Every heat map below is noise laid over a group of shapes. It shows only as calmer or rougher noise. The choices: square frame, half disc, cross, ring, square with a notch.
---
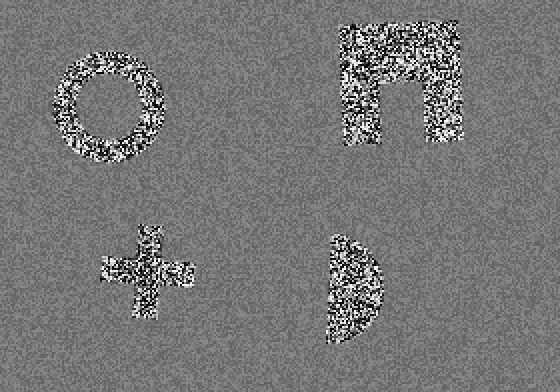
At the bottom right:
half disc
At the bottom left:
cross
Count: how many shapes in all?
4
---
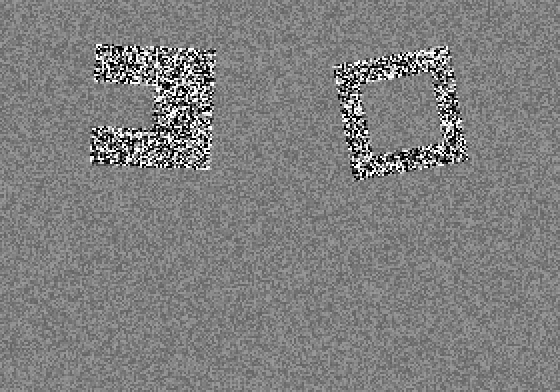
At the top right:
square frame
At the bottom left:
nothing
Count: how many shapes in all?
2
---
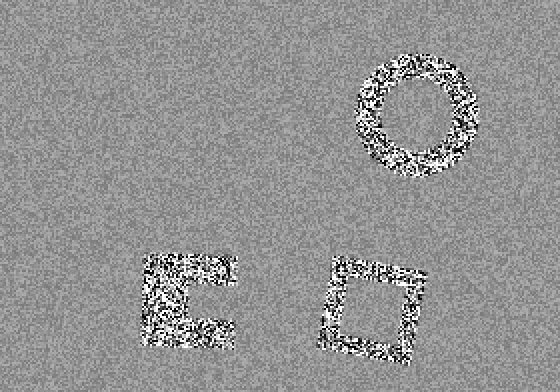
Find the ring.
top right
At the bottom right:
square frame
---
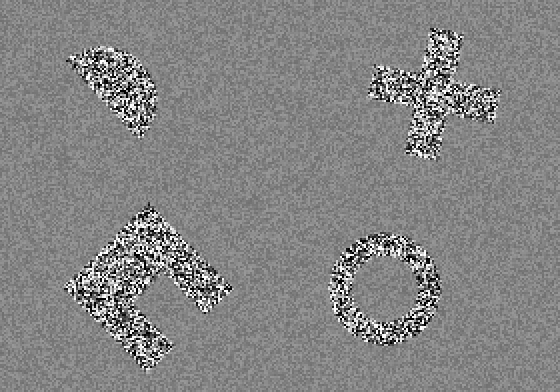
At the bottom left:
square with a notch
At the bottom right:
ring
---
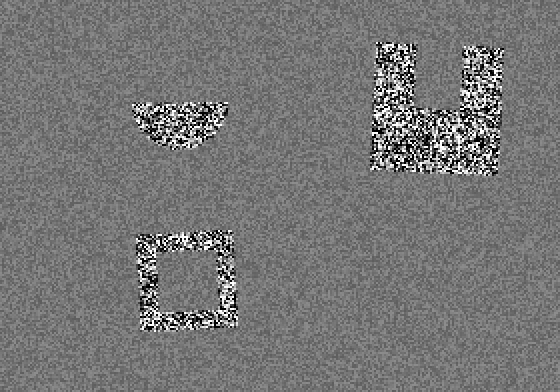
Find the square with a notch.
top right
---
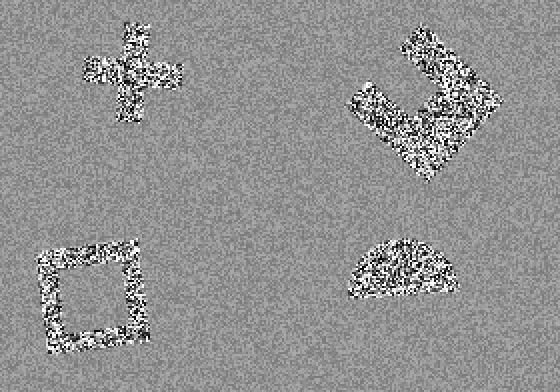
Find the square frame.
bottom left
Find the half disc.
bottom right
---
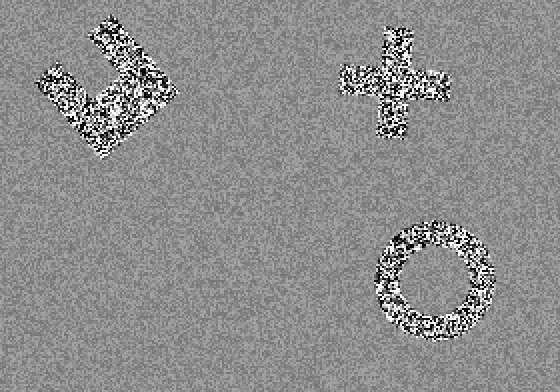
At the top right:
cross
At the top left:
square with a notch
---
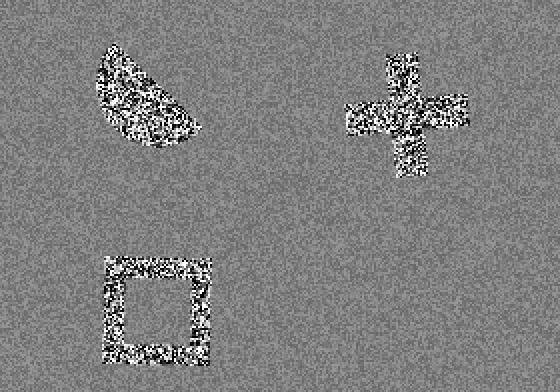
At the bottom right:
nothing
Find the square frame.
bottom left
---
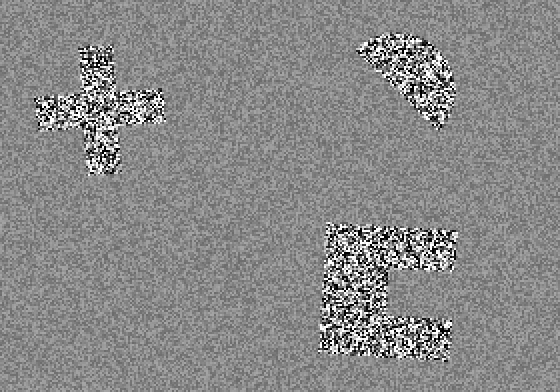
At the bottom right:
square with a notch
